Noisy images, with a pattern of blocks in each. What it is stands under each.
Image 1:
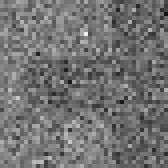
top and bottom mirror each other
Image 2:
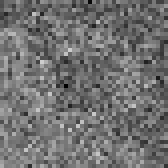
mirrored about the diagonal from the bottom left
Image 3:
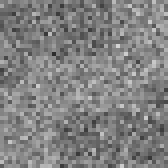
the same after a half turn
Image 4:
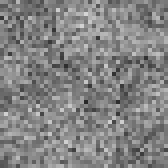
the same after a half turn
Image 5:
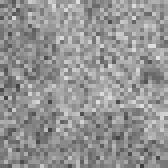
mirrored about the diagonal from the bottom left
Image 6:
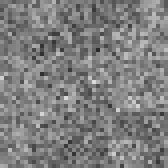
the same after a half turn
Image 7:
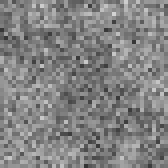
the same after a half turn
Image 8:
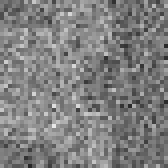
top and bottom mirror each other
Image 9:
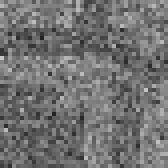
mirrored about the diagonal from the bottom left
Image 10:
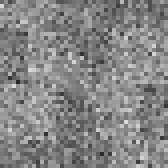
the same after a half turn
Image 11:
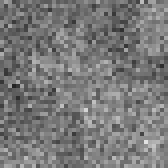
mirrored about the diagonal from the top left
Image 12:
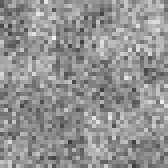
mirrored about the diagonal from the bottom left
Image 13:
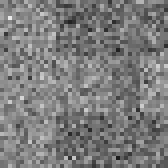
top and bottom mirror each other
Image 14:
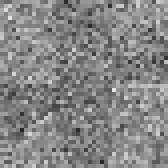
the same after a half turn
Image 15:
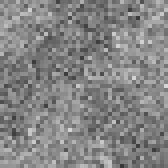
mirrored about the diagonal from the top left
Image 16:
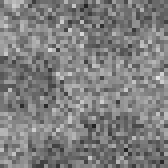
top and bottom mirror each other
